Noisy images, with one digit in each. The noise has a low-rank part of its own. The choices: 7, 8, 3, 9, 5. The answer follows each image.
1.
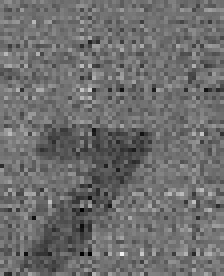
7
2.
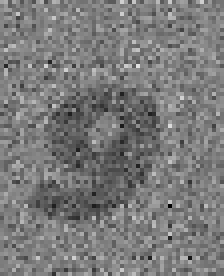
9
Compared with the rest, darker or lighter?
darker
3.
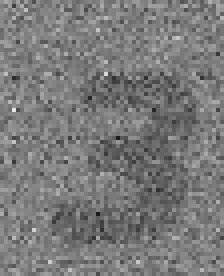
3
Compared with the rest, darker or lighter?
darker
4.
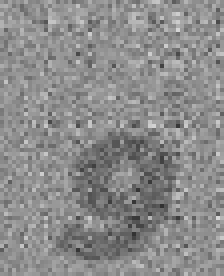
9
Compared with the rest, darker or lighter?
darker
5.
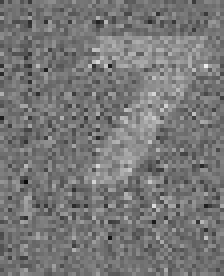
7
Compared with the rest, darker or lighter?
lighter
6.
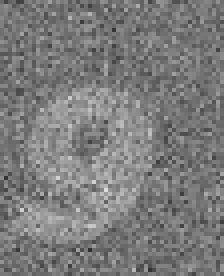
9
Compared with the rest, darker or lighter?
lighter
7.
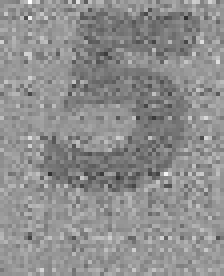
5
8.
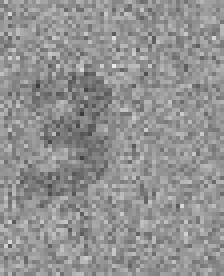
3
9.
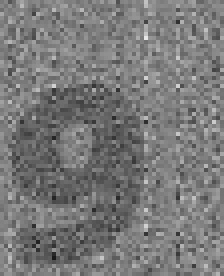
9
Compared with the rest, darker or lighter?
darker
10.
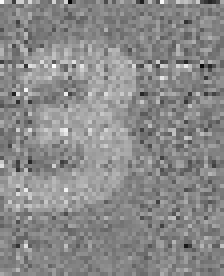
3
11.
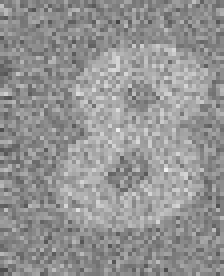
8
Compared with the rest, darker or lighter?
lighter
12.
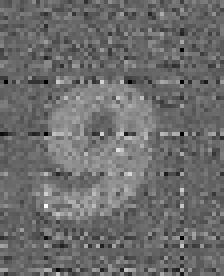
9
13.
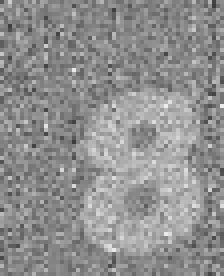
8
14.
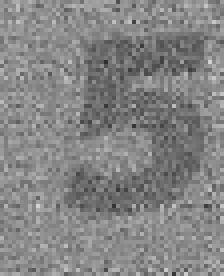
5
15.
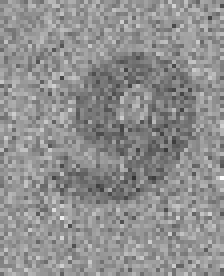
9
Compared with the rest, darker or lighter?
darker
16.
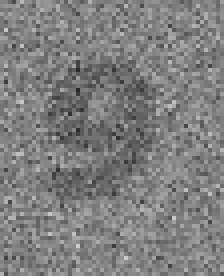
9
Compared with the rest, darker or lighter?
darker
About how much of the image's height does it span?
half
